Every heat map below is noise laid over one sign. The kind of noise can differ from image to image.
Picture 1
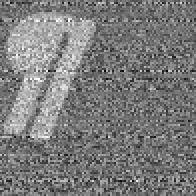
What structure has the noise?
rows of uneven size
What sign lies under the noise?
pilcrow
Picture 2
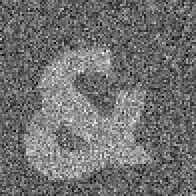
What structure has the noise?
independent entries
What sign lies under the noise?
ampersand
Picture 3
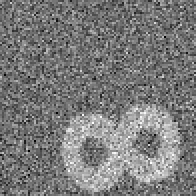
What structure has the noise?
independent entries
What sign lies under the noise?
infinity sign
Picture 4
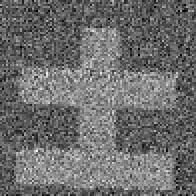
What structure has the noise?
low rank plus noise
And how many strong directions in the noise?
five to eight
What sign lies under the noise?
plus-minus sign
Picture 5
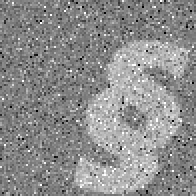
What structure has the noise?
heavy tails
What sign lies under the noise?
section sign
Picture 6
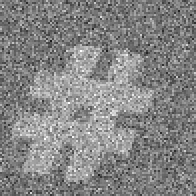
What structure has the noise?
independent entries
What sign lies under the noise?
hash sign
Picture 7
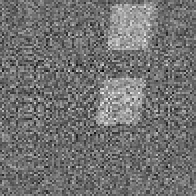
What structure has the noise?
low rank plus noise
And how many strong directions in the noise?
two
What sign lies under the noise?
colon
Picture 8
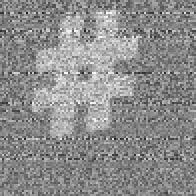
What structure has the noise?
rows of uneven size
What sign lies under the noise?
hash sign
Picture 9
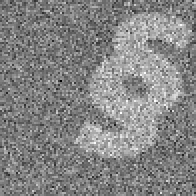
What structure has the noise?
independent entries
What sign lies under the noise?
section sign
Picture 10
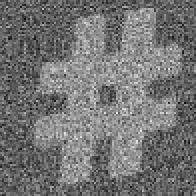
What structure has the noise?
low rank plus noise
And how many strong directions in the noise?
three or four
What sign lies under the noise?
hash sign
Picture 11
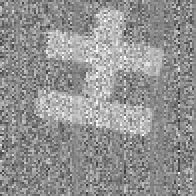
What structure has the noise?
columns of uneven size
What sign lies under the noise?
plus-minus sign
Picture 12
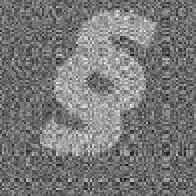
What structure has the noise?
low rank plus noise
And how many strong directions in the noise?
one
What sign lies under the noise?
section sign
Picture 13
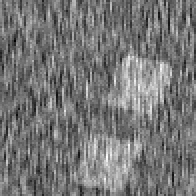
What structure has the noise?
streaked along the columns
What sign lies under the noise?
colon
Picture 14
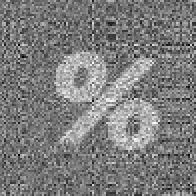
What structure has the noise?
low rank plus noise
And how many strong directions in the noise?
two
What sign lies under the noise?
percent sign
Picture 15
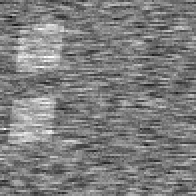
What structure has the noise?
streaked along the rows
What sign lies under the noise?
colon
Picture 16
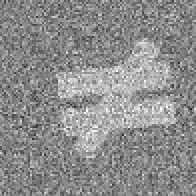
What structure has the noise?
low rank plus noise
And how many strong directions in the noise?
five to eight
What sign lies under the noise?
not-equal sign
